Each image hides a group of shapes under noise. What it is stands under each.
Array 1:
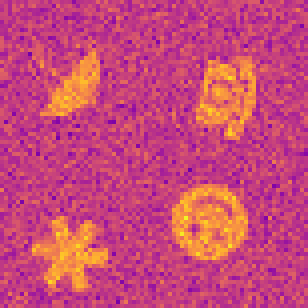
top left: umbrella; top right: telephone; bottom left: asterisk; bottom right: smiling face
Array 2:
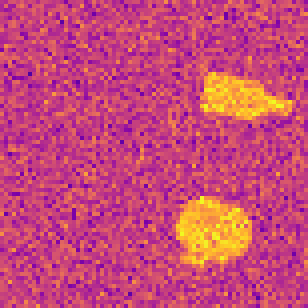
top right: bottle; bottom right: apple
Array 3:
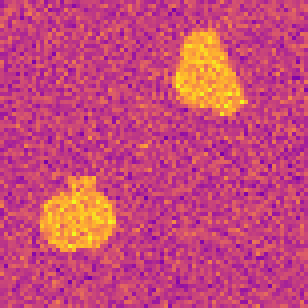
top right: cloud; bottom left: apple
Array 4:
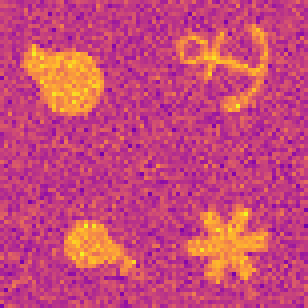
top left: light bulb; top right: anchor; bottom left: pear; bottom right: asterisk
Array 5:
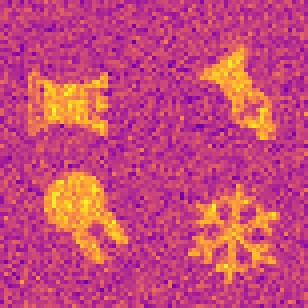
top left: chess rook; top right: chess bishop; bottom left: rabbit's head; bottom right: snowflake
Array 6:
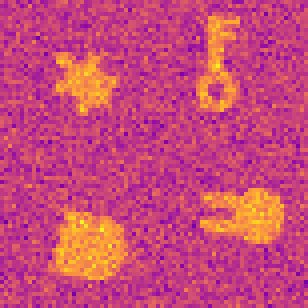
top left: turtle; top right: key; bottom left: ghost; bottom right: rabbit's head
